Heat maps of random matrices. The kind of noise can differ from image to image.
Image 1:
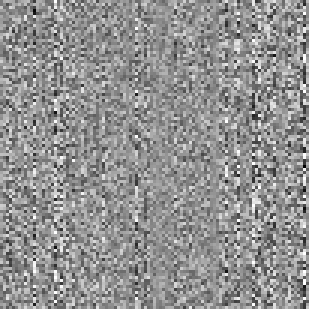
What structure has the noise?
columns of uneven size
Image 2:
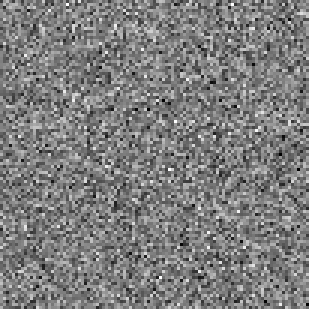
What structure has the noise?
independent entries
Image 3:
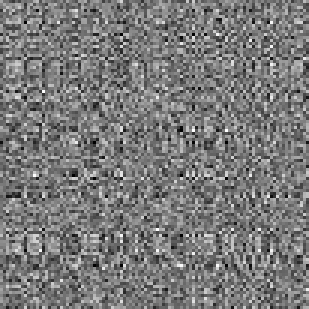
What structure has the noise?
low rank plus noise
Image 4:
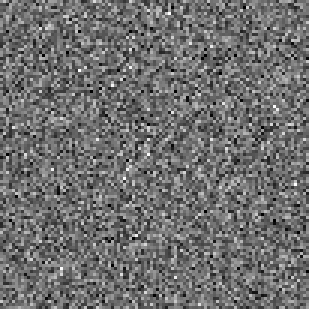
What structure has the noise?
independent entries
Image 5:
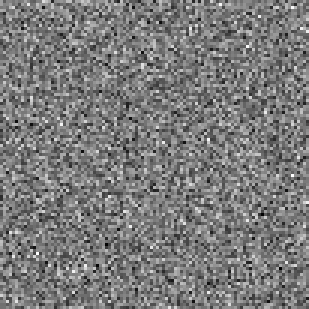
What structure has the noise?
independent entries
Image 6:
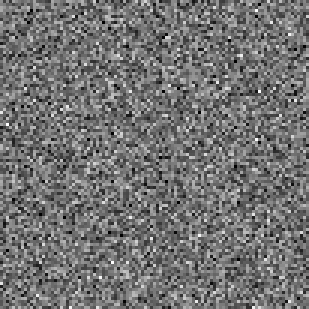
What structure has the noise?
independent entries
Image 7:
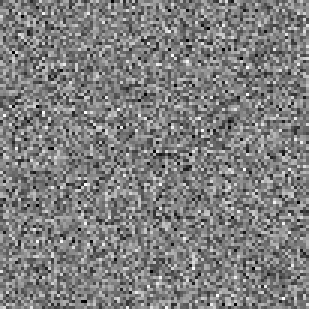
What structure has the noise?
independent entries
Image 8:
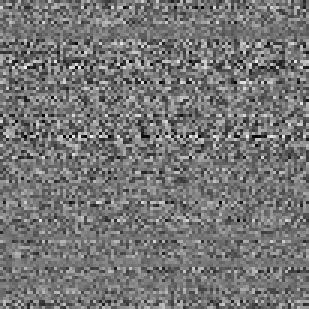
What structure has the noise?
rows of uneven size
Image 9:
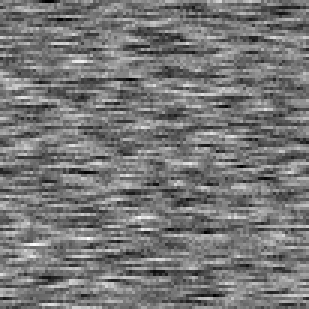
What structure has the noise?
streaked along the rows
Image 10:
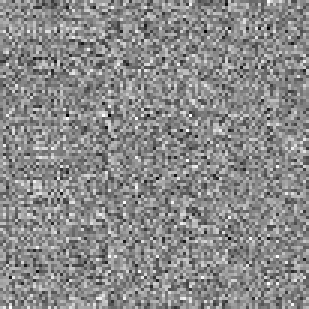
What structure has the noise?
low rank plus noise
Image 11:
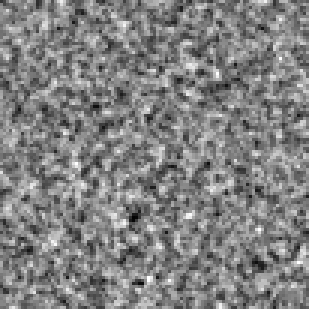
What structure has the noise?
blotchy
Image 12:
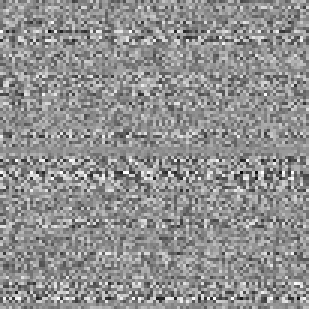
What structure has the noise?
rows of uneven size
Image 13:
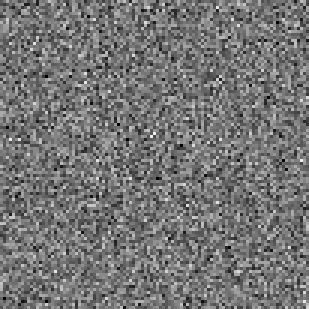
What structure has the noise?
independent entries
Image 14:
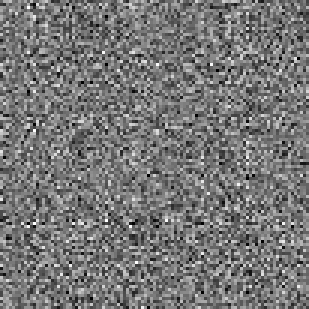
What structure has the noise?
low rank plus noise
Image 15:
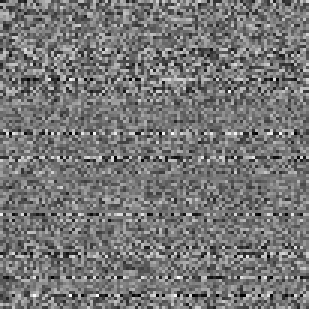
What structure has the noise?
rows of uneven size
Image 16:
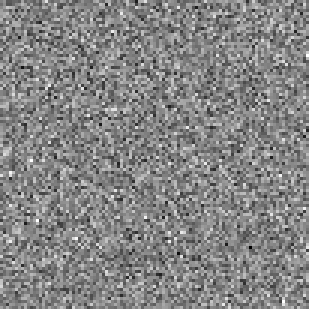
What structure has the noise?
independent entries
